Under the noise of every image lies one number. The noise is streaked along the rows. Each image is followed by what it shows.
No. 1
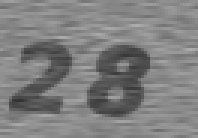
28
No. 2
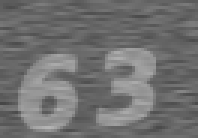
63
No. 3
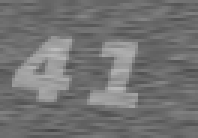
41
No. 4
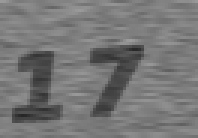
17
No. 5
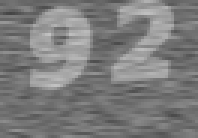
92
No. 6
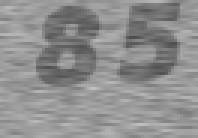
85
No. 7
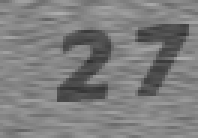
27
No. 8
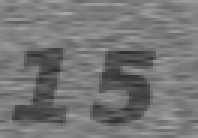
15
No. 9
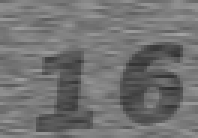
16
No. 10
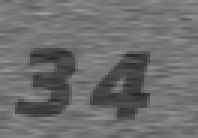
34
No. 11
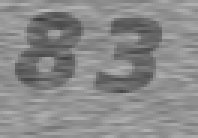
83
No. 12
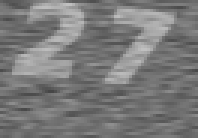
27
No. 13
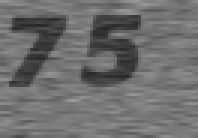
75
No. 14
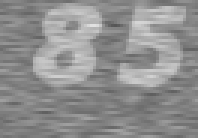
85
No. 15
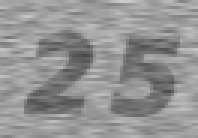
25
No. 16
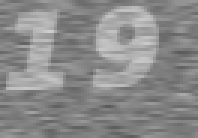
19
